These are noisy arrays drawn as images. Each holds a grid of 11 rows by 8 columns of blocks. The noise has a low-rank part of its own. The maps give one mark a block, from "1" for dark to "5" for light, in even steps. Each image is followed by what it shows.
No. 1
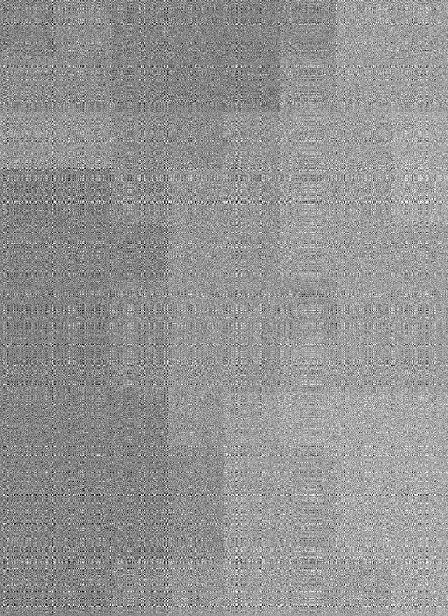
1 2 1 1 1 2 4 4
2 2 1 1 1 3 4 4
3 3 2 2 3 4 4 5
1 1 2 3 3 4 4 5
1 1 1 3 3 4 4 4
1 1 2 3 3 3 4 4
1 1 2 3 3 4 4 4
1 1 1 3 4 5 5 5
1 1 1 2 4 4 5 5
1 1 1 2 4 4 5 5
1 1 2 3 4 4 4 5
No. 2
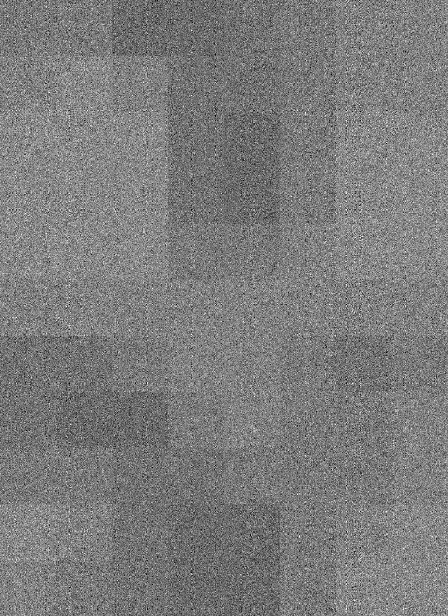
3 3 1 1 2 3 4 4
4 5 4 2 2 3 4 4
5 5 5 2 1 3 5 5
5 5 5 2 1 3 5 5
5 5 5 3 3 4 5 5
4 4 4 4 4 4 4 4
2 2 3 4 4 3 2 3
2 1 1 3 4 3 3 4
3 3 2 2 3 3 3 4
5 4 2 1 1 3 4 5
4 3 2 1 1 3 5 5
